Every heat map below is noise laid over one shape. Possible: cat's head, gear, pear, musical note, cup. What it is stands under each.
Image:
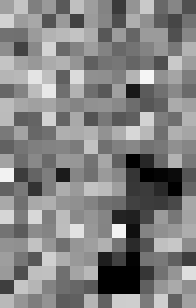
musical note
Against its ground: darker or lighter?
darker
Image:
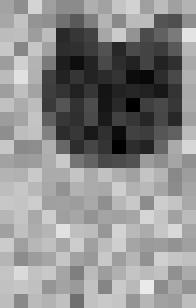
cat's head
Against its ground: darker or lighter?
darker
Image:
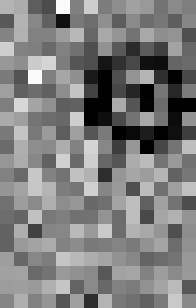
gear
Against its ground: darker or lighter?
darker
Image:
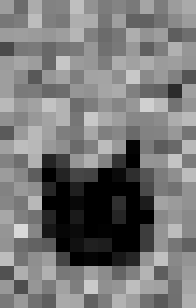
cat's head
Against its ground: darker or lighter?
darker
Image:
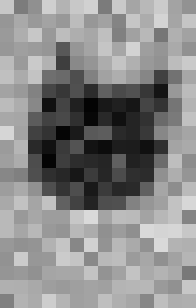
cat's head
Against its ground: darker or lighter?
darker
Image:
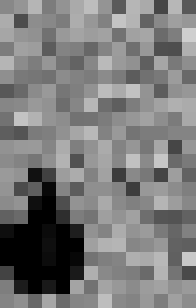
pear
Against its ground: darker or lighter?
darker
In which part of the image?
bottom left
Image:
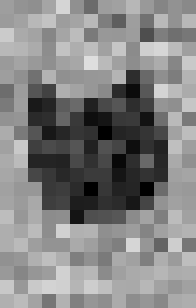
cat's head
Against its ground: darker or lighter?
darker
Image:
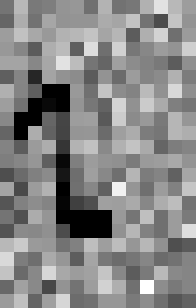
musical note
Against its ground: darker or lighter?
darker
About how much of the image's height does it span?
half
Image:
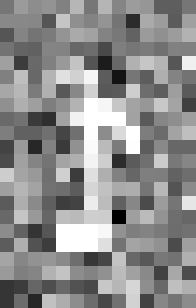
musical note
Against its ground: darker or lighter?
lighter
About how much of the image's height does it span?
half
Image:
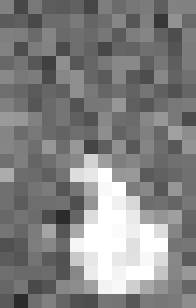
pear
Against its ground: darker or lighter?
lighter
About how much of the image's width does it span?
half
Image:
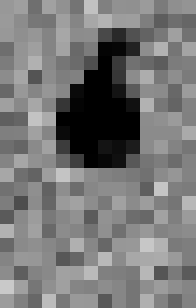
pear
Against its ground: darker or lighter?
darker
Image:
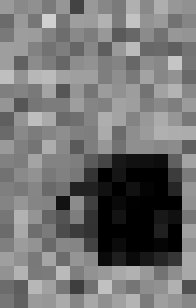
cup
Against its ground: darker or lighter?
darker
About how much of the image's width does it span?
two thirds
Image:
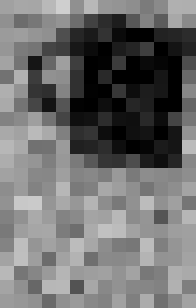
cup
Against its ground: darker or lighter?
darker
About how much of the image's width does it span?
nearly all
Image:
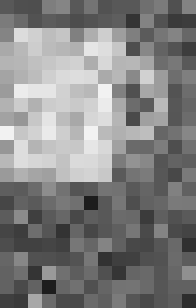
cup
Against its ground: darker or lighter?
lighter
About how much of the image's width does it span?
nearly all
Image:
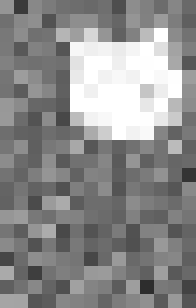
cat's head
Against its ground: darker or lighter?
lighter
